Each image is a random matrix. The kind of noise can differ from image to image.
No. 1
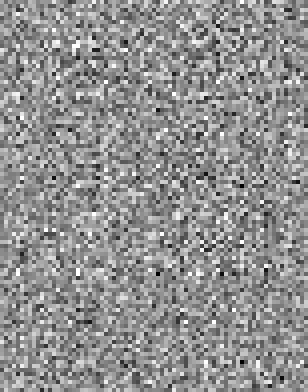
low rank plus noise
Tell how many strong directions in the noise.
three or four
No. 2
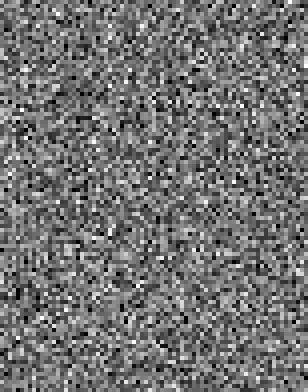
independent entries
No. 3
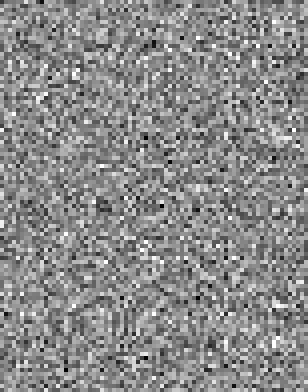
low rank plus noise
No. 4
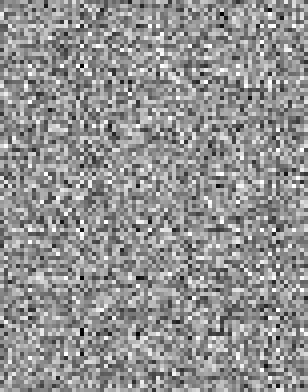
low rank plus noise
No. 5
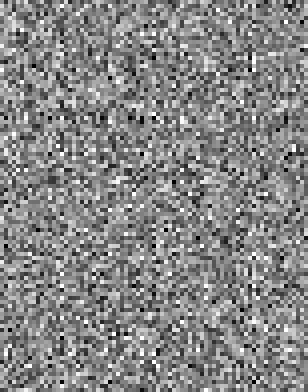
low rank plus noise
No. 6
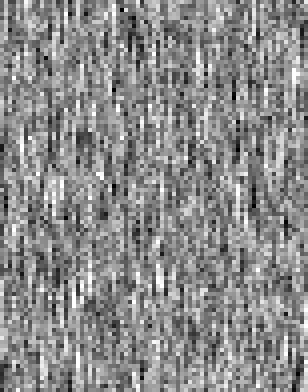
streaked along the columns
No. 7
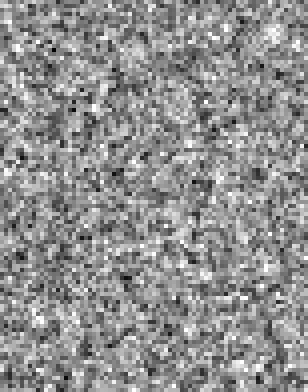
blotchy
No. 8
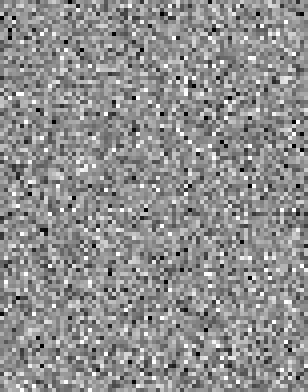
heavy tails
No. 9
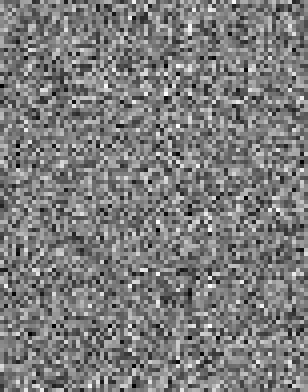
low rank plus noise
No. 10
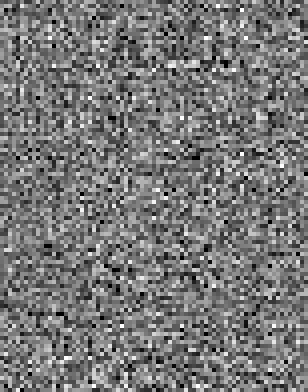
low rank plus noise
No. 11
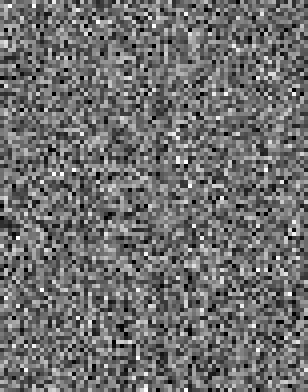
low rank plus noise
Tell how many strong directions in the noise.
one
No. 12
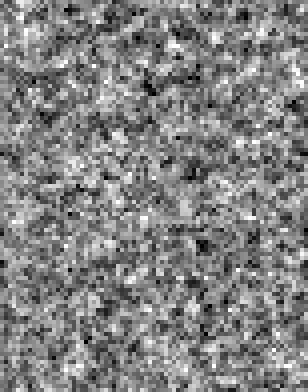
blotchy
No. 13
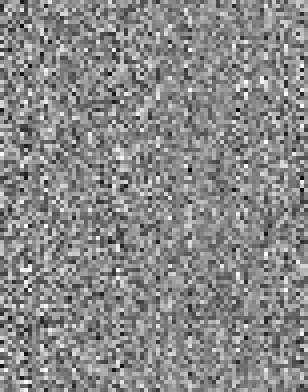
columns of uneven size
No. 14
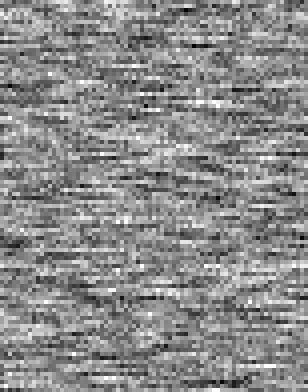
streaked along the rows
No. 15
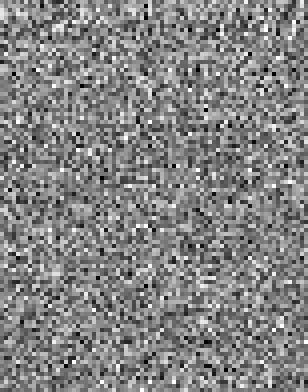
low rank plus noise
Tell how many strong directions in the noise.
one
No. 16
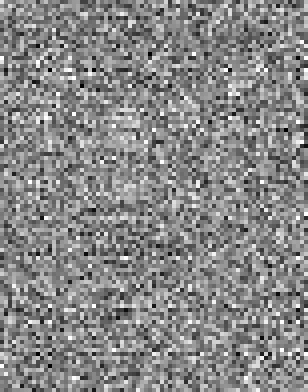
low rank plus noise
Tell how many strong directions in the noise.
one
